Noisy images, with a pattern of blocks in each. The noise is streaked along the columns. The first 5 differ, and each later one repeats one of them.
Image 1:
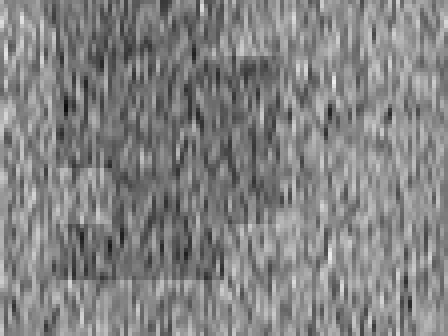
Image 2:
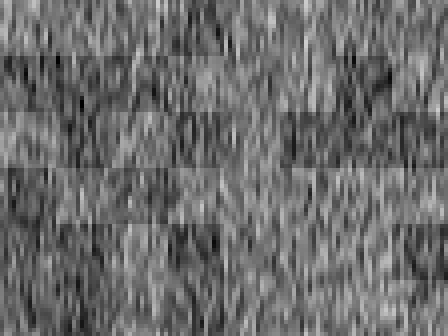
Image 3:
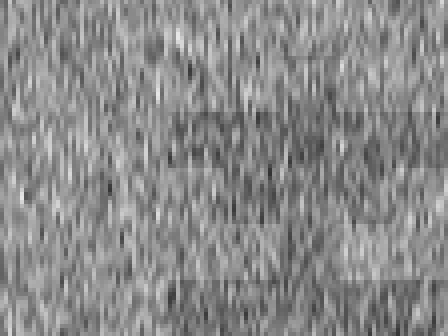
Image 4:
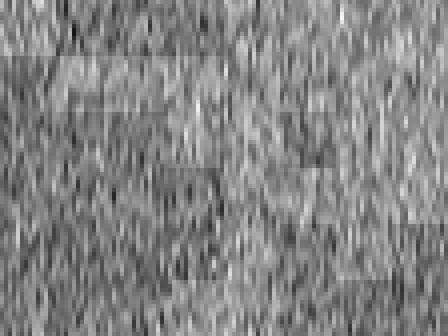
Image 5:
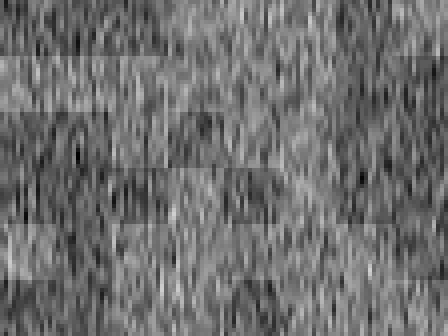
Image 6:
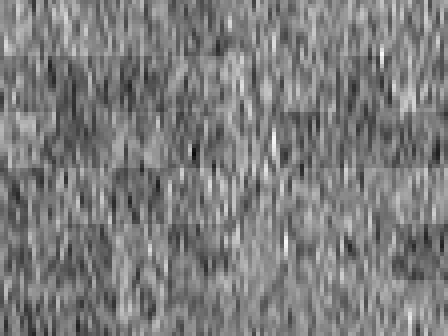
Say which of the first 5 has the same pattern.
2
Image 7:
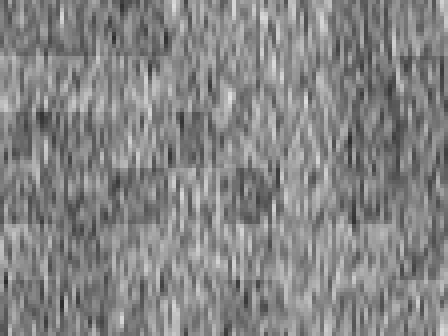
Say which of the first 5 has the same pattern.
5
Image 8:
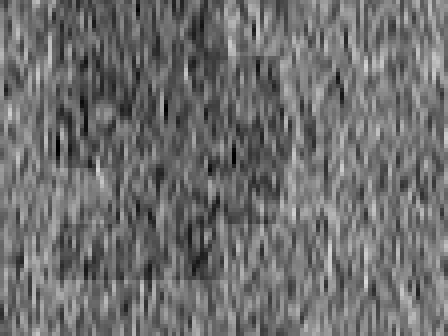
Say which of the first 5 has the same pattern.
1
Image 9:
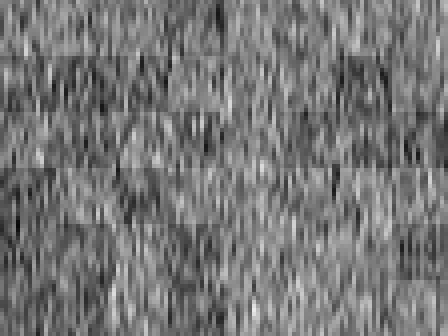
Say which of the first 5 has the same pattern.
2
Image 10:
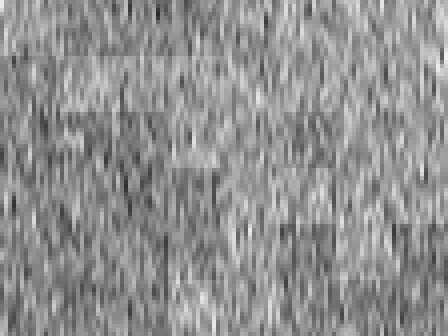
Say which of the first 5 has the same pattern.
4
